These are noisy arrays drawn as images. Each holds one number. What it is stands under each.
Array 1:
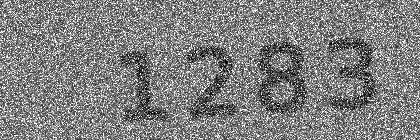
1283
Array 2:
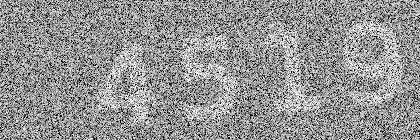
4519
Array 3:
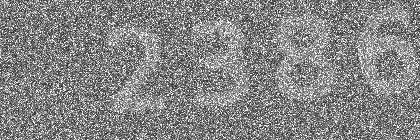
2386
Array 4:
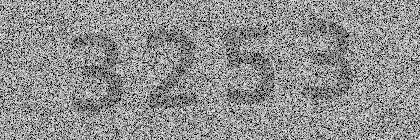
3253
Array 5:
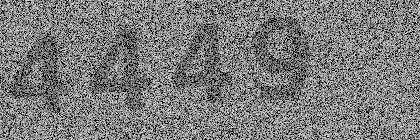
4449
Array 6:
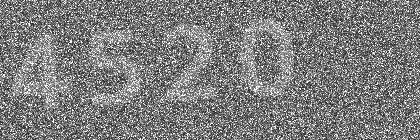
4520
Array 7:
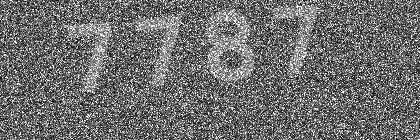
7787
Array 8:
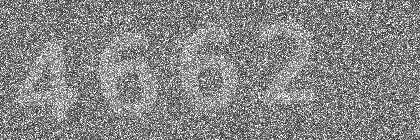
4662
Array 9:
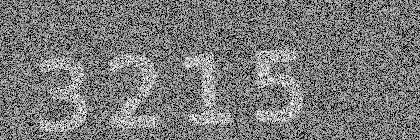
3215
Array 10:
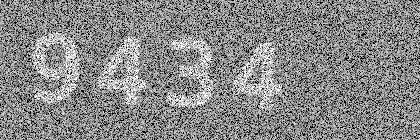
9434
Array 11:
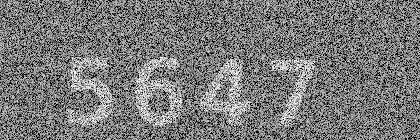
5647
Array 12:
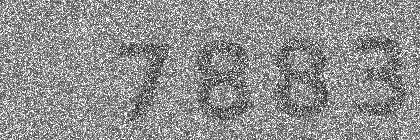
7883
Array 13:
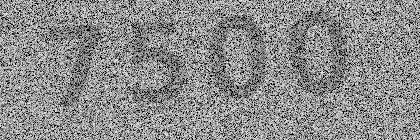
7500
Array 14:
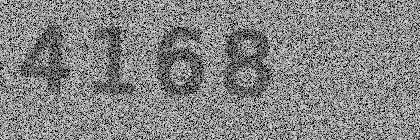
4168
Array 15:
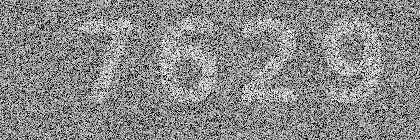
7629
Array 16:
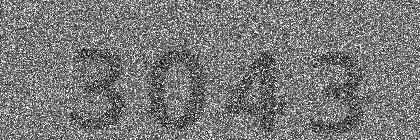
3043
